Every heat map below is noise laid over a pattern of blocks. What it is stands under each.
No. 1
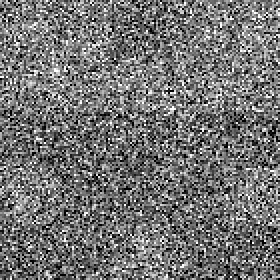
left and right mirror each other
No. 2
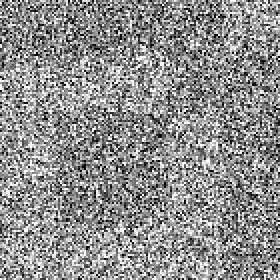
mirrored about the diagonal from the bottom left
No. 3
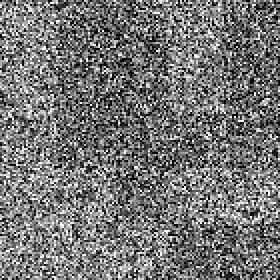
no symmetry
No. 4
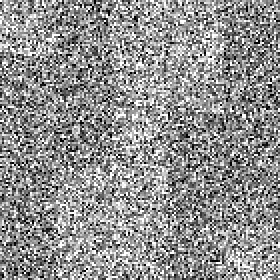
the same after a half turn
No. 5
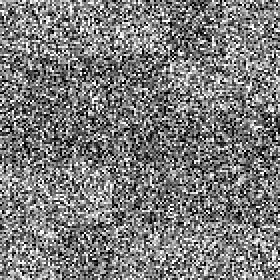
the same after a half turn
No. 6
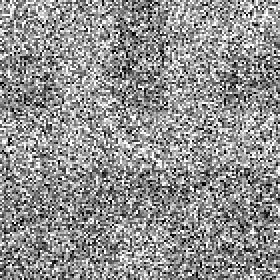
left and right mirror each other
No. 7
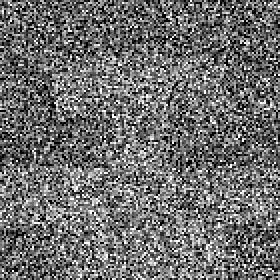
left and right mirror each other
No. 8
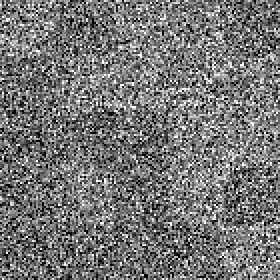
mirrored about the diagonal from the bottom left
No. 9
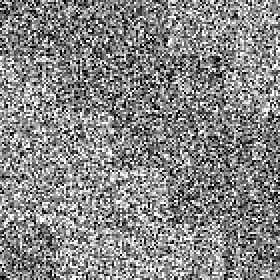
mirrored about the diagonal from the bottom left
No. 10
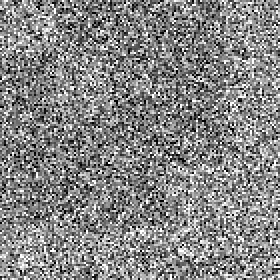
mirrored about the diagonal from the top left
